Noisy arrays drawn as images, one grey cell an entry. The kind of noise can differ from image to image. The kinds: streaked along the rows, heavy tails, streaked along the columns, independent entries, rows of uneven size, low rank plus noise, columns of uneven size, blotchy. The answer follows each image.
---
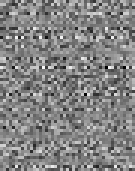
rows of uneven size
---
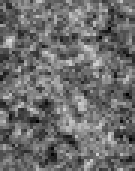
blotchy
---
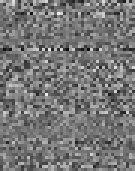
rows of uneven size
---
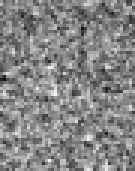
blotchy
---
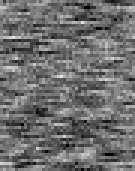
streaked along the rows
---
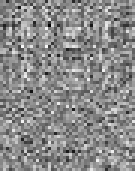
low rank plus noise
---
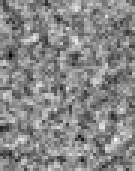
blotchy
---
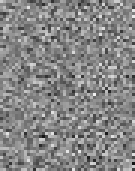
low rank plus noise
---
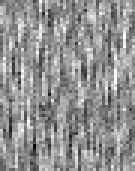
streaked along the columns
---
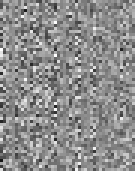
columns of uneven size
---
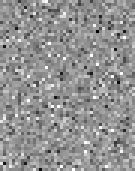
heavy tails
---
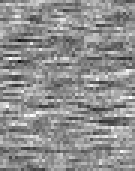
streaked along the rows
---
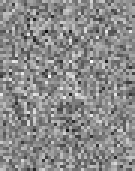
low rank plus noise
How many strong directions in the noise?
five to eight
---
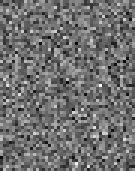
independent entries
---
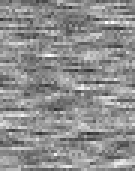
streaked along the rows
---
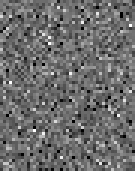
heavy tails
